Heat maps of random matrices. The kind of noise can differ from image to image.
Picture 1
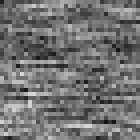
streaked along the rows
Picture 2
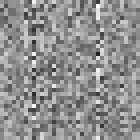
columns of uneven size
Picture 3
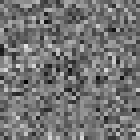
low rank plus noise
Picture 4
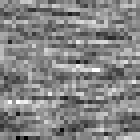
streaked along the rows
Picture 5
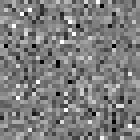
heavy tails
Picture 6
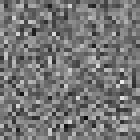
low rank plus noise
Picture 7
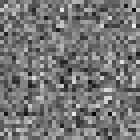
low rank plus noise
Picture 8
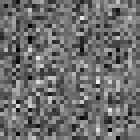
columns of uneven size
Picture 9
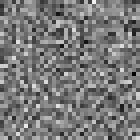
low rank plus noise
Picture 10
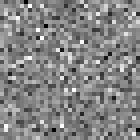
heavy tails
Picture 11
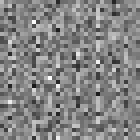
columns of uneven size
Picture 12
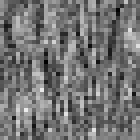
streaked along the columns
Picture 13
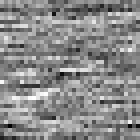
streaked along the rows
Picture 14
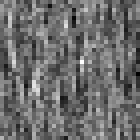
streaked along the columns
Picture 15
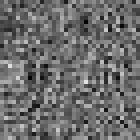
low rank plus noise
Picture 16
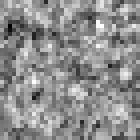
blotchy
